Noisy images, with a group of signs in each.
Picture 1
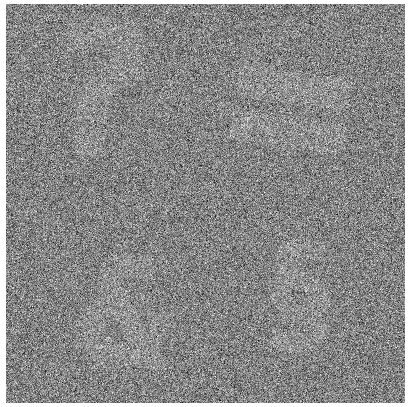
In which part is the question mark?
top left
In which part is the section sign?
bottom right
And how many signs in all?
4
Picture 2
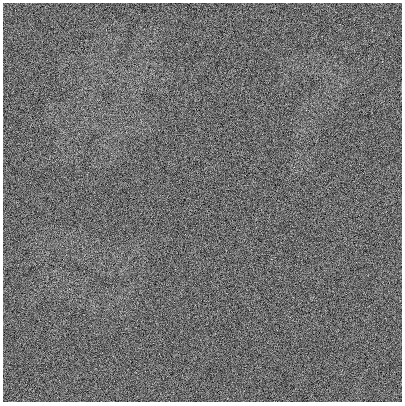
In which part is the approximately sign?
bottom left
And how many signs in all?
3
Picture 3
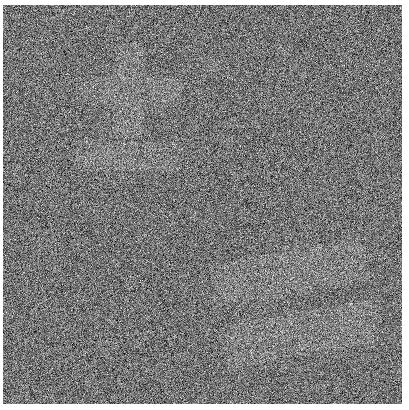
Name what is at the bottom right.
equals sign
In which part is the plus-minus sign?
top left
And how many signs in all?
2
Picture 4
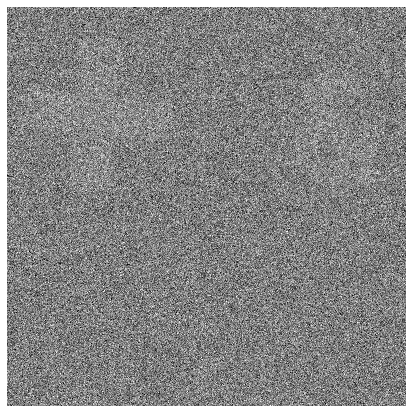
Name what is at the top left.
plus sign
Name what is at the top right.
ampersand
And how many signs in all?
2
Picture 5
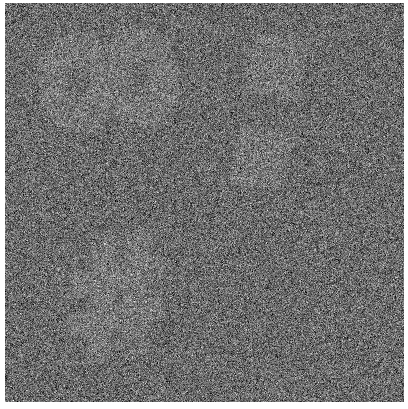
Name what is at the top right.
colon
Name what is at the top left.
infinity sign
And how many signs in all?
3
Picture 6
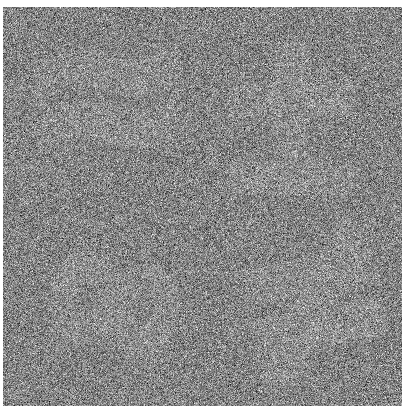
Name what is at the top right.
plus-minus sign
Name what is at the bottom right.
not-equal sign
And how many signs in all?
4
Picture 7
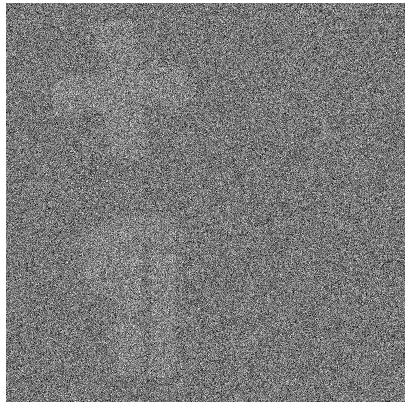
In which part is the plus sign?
top left
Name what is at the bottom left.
pilcrow
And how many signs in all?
2
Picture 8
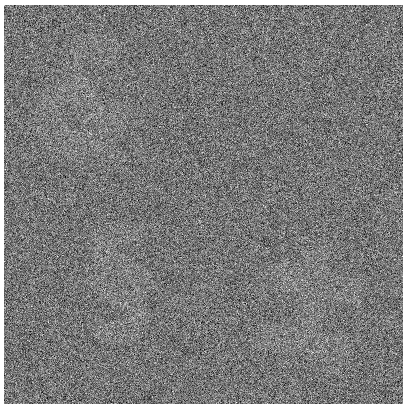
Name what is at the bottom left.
section sign
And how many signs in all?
3
